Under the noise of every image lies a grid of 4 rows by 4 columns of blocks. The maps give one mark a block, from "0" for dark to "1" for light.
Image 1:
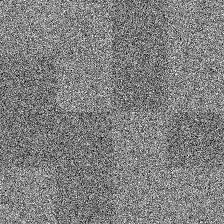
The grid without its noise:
1 1 0 1
0 1 0 1
0 0 1 0
1 0 1 1
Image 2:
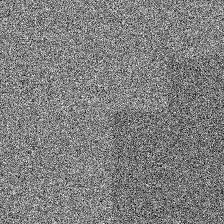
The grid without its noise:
1 1 1 1
1 1 1 0
1 1 0 0
1 1 0 0
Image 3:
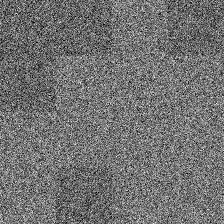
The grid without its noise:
0 0 1 0
0 1 1 1
1 1 1 1
1 0 1 1
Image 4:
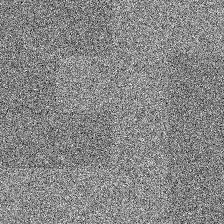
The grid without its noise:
0 0 1 1
0 1 1 0
0 0 1 0
1 1 1 0
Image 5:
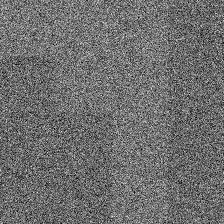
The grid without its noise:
1 1 1 0
0 1 1 0
0 0 1 0
0 0 1 0
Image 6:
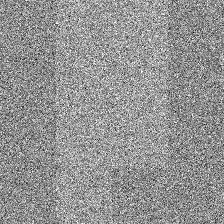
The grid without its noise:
0 1 1 0
0 1 1 0
0 1 1 0
0 1 0 0
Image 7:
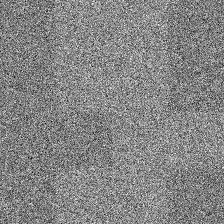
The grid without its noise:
0 1 1 0
0 1 1 0
0 0 1 1
0 1 1 0
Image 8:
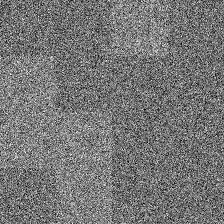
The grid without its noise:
0 0 1 0
1 0 0 0
1 1 0 0
0 1 0 0
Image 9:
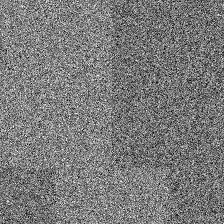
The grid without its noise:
1 1 0 0
1 1 0 0
1 1 0 0
0 1 1 0
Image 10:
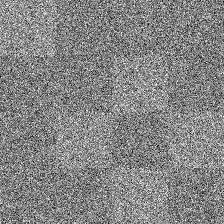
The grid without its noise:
1 0 0 0
0 0 1 0
0 1 0 1
0 0 1 0
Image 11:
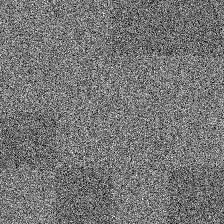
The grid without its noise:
1 1 0 0
1 1 1 1
0 1 1 1
1 0 1 0
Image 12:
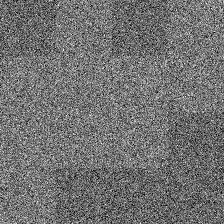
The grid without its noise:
0 1 0 1
1 1 1 1
1 1 1 0
1 0 0 0
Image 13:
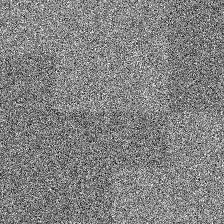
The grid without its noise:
1 1 1 0
0 1 1 0
0 0 0 1
0 0 1 1
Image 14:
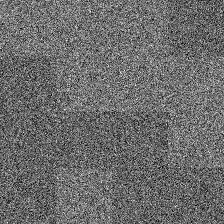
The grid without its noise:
1 1 1 0
0 1 1 1
0 0 0 1
0 1 0 0
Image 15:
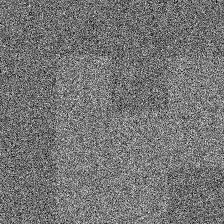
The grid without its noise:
0 0 0 0
0 1 0 1
0 1 1 1
0 1 1 0
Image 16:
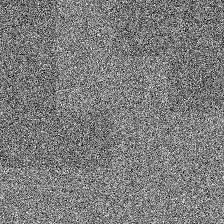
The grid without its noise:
0 1 0 0
0 1 1 0
0 0 1 1
1 1 1 1
